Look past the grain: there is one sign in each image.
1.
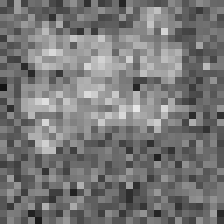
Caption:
light not-equal sign
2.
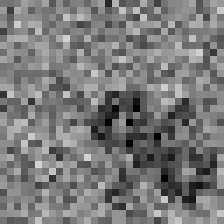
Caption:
dark percent sign
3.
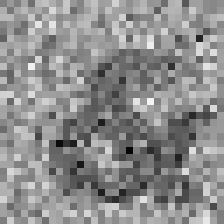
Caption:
dark ampersand
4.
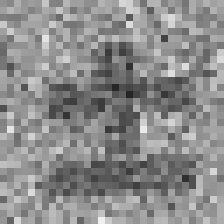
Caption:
dark plus-minus sign
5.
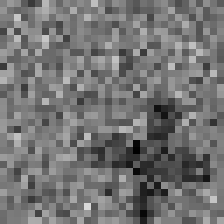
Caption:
dark plus sign
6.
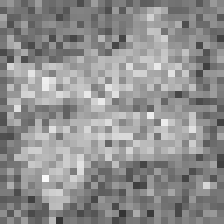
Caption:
light not-equal sign
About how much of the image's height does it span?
nearly all
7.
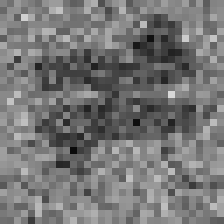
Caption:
dark not-equal sign
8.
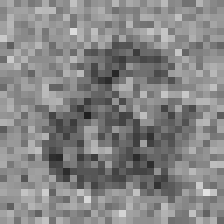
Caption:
dark ampersand
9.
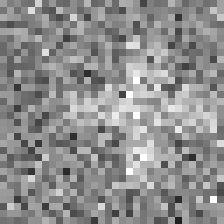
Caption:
light plus sign
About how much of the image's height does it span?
two thirds
